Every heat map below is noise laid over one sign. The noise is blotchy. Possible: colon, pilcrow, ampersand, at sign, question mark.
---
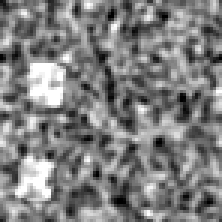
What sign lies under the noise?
colon
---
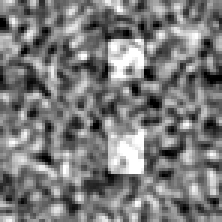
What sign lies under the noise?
colon
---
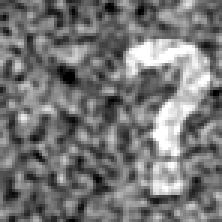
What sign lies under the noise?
question mark
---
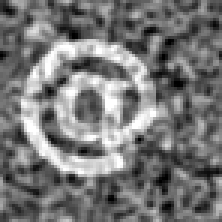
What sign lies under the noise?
at sign
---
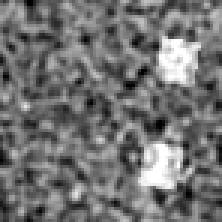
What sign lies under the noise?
colon
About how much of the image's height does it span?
two thirds
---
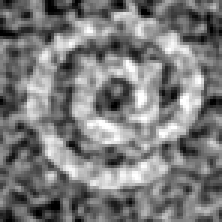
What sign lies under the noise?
at sign
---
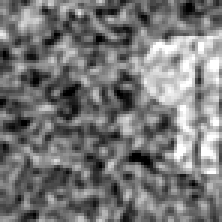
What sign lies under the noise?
pilcrow
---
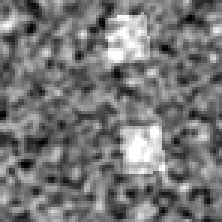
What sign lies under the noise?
colon
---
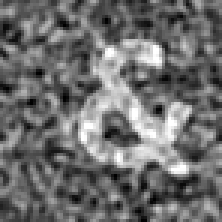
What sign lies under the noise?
ampersand
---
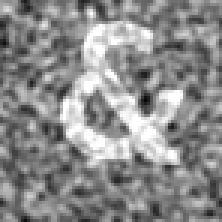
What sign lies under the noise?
ampersand
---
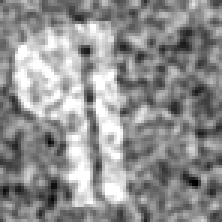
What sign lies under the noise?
pilcrow
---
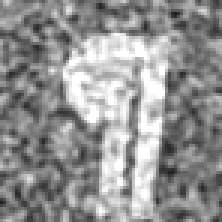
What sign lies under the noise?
pilcrow
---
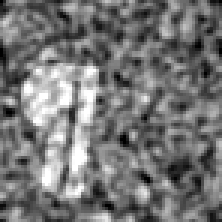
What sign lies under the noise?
pilcrow
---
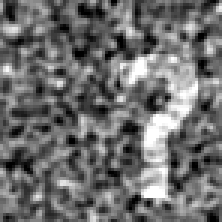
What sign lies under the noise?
question mark
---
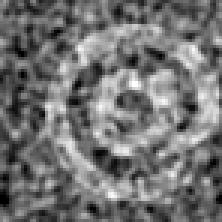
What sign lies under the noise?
at sign
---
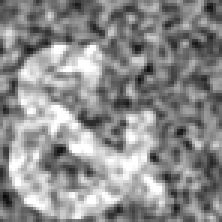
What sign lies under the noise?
ampersand
